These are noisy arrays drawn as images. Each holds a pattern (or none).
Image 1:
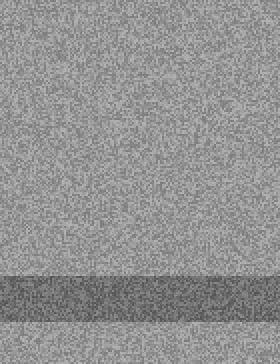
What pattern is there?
one band of rows
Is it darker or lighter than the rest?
darker
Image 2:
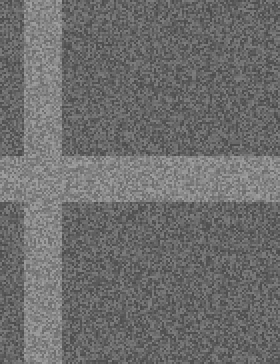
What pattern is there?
bands of rows crossing bands of columns
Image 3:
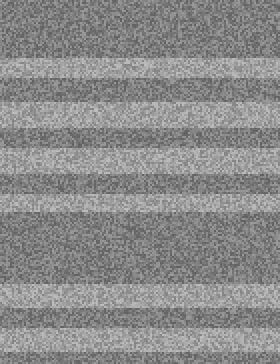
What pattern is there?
bands of rows
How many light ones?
6
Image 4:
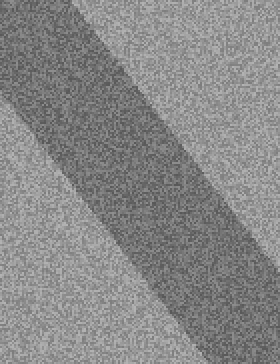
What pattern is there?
a diagonal band
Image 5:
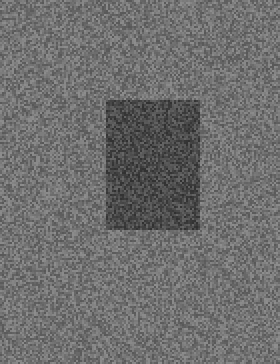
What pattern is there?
one block
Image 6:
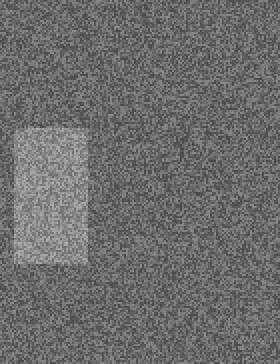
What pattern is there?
one block
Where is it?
middle left
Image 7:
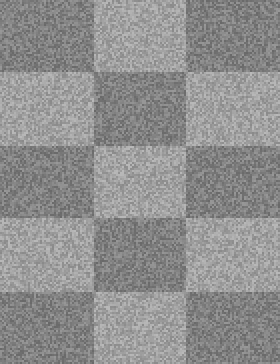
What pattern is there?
a checkerboard
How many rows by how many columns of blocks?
5 by 3
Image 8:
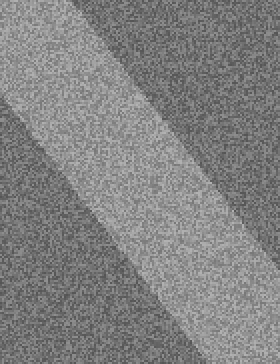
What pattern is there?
a diagonal band
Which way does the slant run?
top left to bottom right
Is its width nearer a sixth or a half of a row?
a half
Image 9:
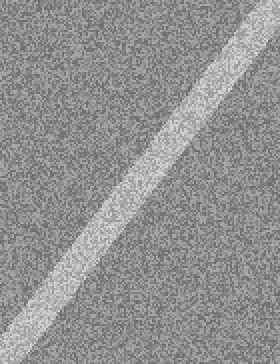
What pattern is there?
a diagonal band
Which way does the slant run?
bottom left to top right
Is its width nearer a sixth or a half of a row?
a sixth
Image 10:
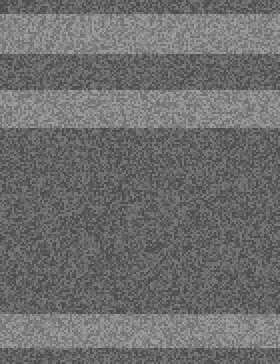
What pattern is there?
bands of rows
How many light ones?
3
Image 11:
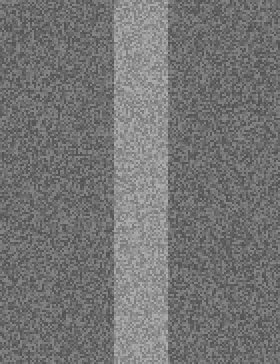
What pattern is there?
one band of columns
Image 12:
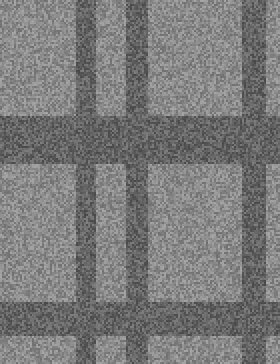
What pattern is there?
bands of rows crossing bands of columns
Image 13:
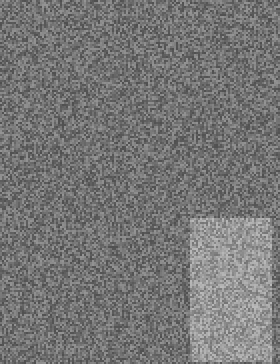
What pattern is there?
one block
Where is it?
bottom right
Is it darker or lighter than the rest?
lighter
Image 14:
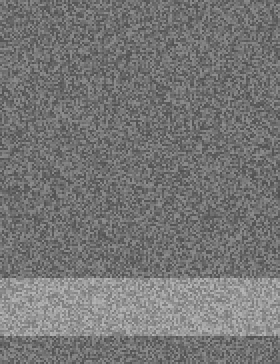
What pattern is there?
one band of rows
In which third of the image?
bottom
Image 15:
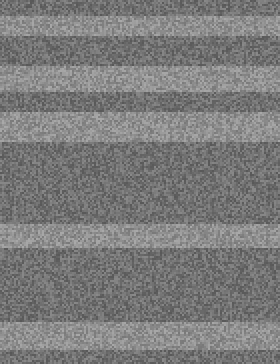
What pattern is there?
bands of rows
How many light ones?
5
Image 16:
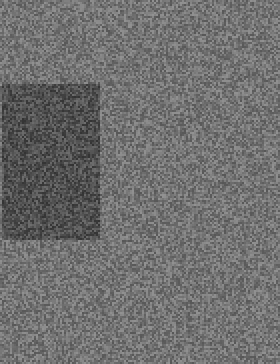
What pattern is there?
one block
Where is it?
middle left
